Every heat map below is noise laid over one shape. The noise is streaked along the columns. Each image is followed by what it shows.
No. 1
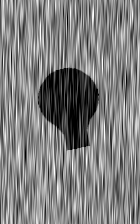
dark light bulb, centre
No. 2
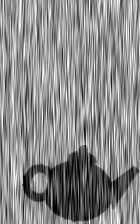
dark teapot
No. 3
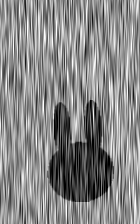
dark rabbit's head
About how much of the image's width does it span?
half
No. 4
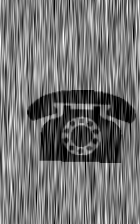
dark telephone
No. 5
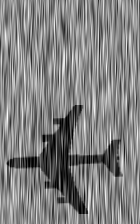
dark airplane
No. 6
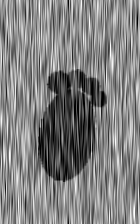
dark footprint
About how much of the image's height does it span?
half
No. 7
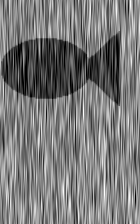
dark fish
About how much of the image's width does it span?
nearly all
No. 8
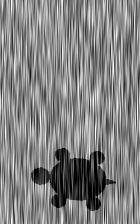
dark turtle
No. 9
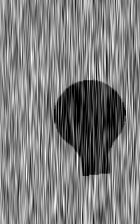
dark light bulb
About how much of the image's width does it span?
half
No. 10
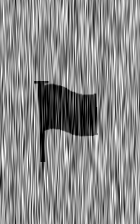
dark flag
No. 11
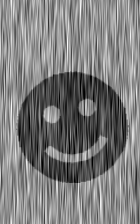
dark smiling face
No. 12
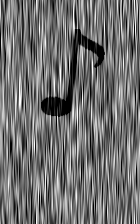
dark musical note
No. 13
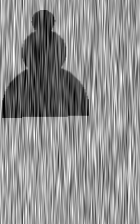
dark chess pawn
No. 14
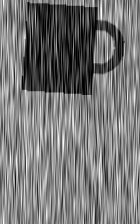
dark cup
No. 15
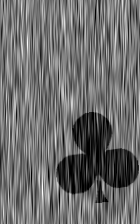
dark club
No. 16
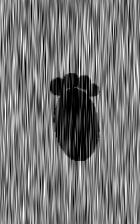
dark footprint, centre
